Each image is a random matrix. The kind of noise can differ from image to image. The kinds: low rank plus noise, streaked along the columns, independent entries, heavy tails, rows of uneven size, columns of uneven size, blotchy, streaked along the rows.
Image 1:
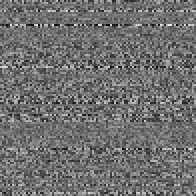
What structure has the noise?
rows of uneven size
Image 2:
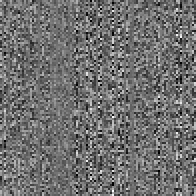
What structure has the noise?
columns of uneven size
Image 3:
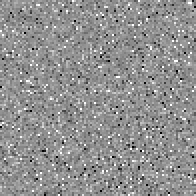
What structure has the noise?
heavy tails
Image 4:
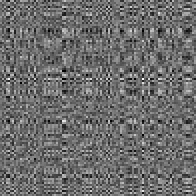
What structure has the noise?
low rank plus noise
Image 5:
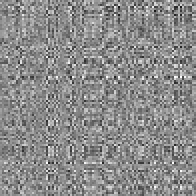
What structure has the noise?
low rank plus noise
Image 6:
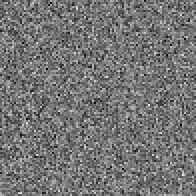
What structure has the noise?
independent entries
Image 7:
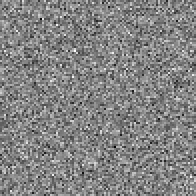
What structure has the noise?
independent entries
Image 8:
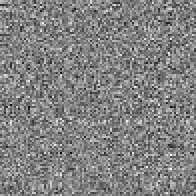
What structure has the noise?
low rank plus noise
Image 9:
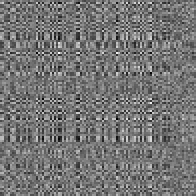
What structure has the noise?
low rank plus noise
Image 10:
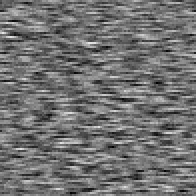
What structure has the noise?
streaked along the rows
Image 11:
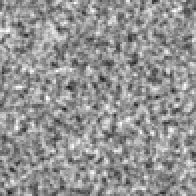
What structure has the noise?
blotchy
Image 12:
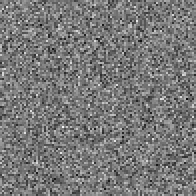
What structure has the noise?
independent entries
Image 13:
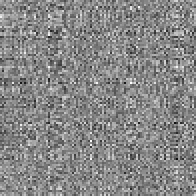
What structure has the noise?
low rank plus noise
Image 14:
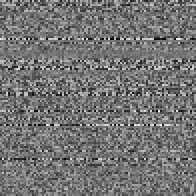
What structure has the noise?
rows of uneven size
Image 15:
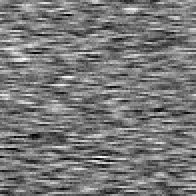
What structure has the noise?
streaked along the rows
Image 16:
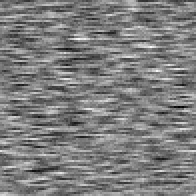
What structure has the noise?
streaked along the rows
